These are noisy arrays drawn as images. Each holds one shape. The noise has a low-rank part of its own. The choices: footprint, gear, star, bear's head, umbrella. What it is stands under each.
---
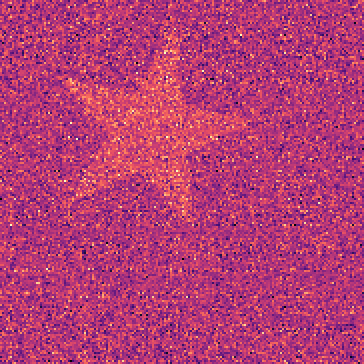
star
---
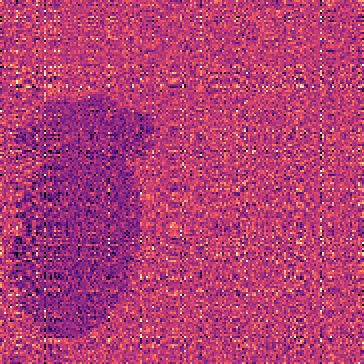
footprint
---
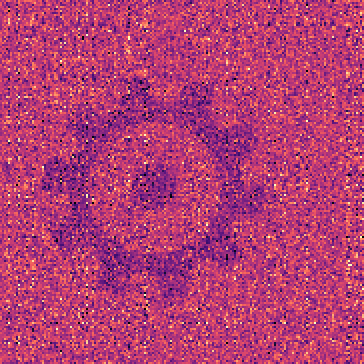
gear
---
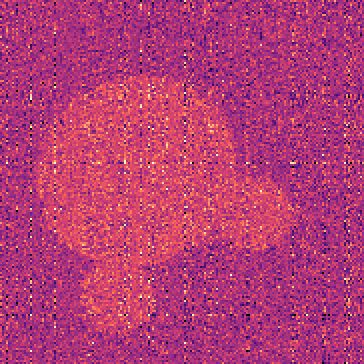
bear's head
